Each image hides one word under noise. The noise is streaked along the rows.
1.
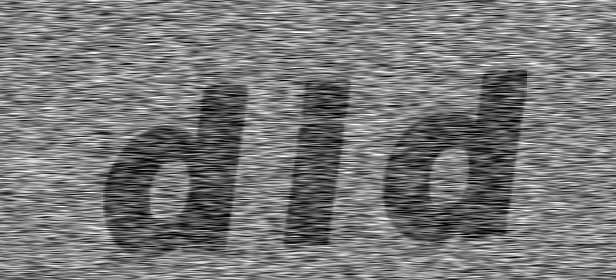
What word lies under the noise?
did
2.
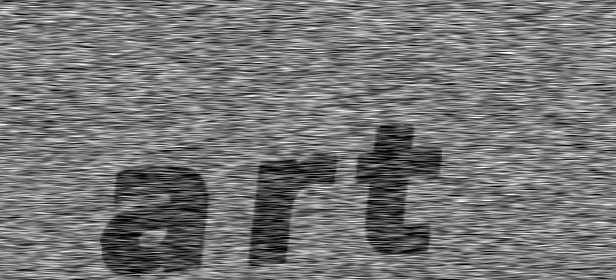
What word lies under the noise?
art
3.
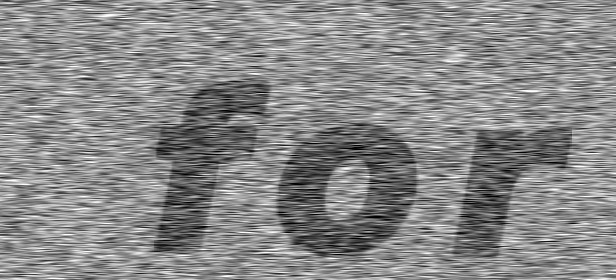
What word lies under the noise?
for
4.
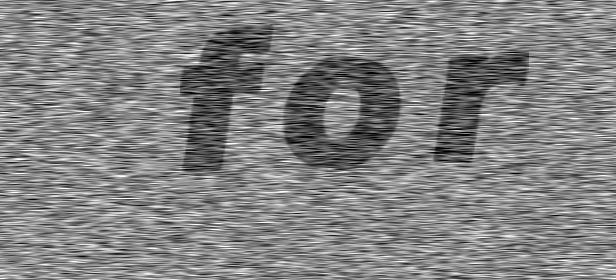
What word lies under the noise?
for
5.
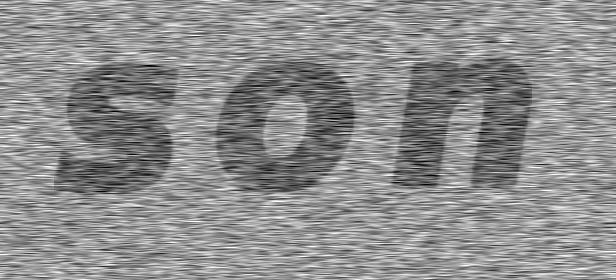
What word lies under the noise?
son
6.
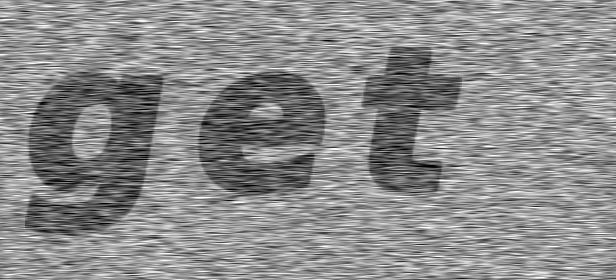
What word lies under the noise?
get
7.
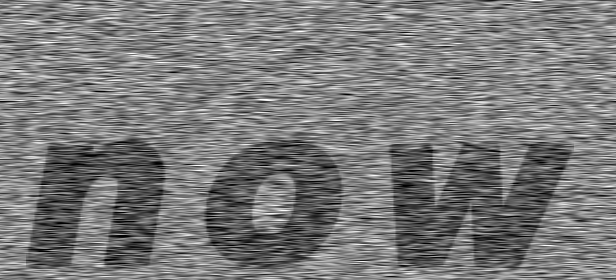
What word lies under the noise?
now
